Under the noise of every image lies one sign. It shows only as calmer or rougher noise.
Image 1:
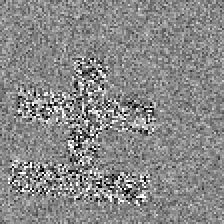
rough plus-minus sign
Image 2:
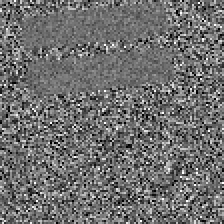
calm equals sign
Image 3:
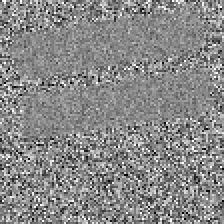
calm equals sign
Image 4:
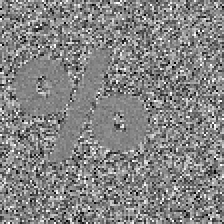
calm percent sign
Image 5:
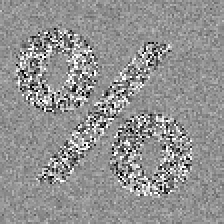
rough percent sign
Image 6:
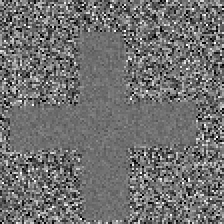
calm plus sign
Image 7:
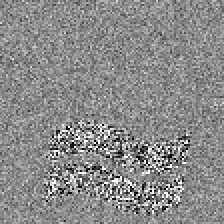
rough approximately sign
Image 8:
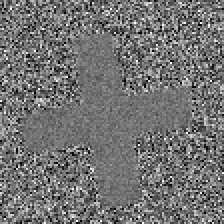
calm plus sign
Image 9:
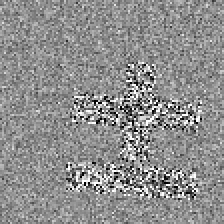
rough plus-minus sign
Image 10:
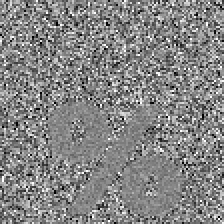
calm percent sign
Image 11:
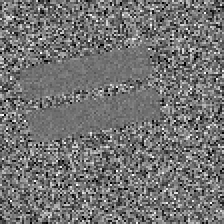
calm equals sign
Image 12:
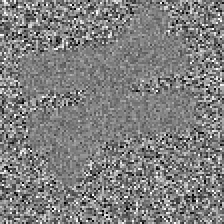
calm not-equal sign
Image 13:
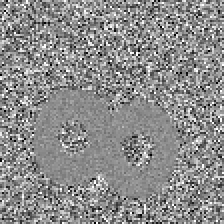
calm infinity sign
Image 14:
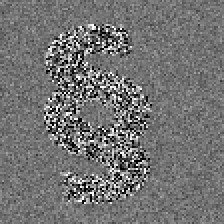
rough section sign
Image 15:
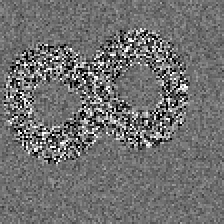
rough infinity sign
